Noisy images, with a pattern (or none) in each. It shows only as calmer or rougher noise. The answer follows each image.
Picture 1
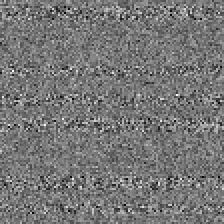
bands of rows
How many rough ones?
6
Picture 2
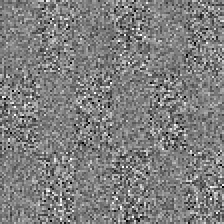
a checkerboard
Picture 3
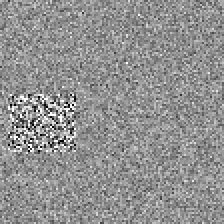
one block
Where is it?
middle left
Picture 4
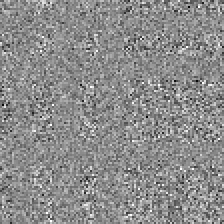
bands of rows crossing bands of columns
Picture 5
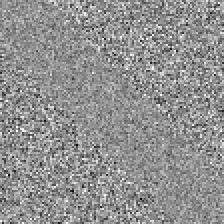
a diagonal band
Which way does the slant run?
top left to bottom right
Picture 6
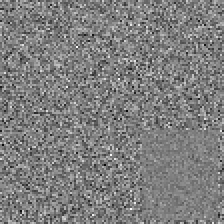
one block
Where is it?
bottom right
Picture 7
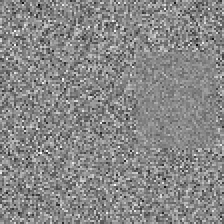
one block
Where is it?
middle right
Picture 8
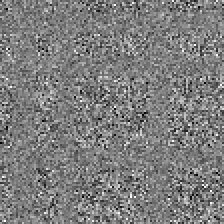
bands of rows crossing bands of columns
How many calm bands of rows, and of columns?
3 and 3
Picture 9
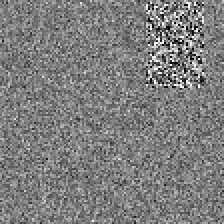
one block
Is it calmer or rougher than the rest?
rougher
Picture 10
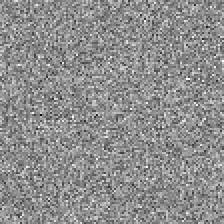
only noise
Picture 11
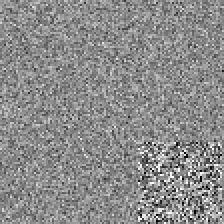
one block
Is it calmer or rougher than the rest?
rougher
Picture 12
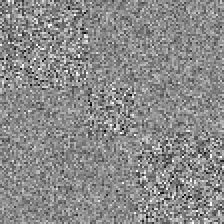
blocks along the diagonal
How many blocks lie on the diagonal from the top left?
3
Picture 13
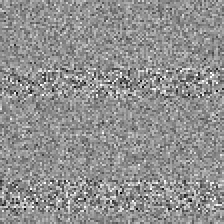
bands of rows
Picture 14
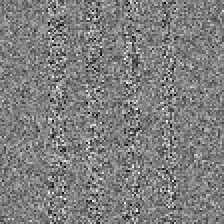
bands of columns
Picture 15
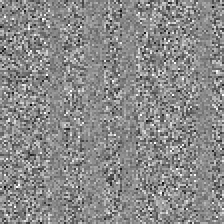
bands of columns
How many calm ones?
4
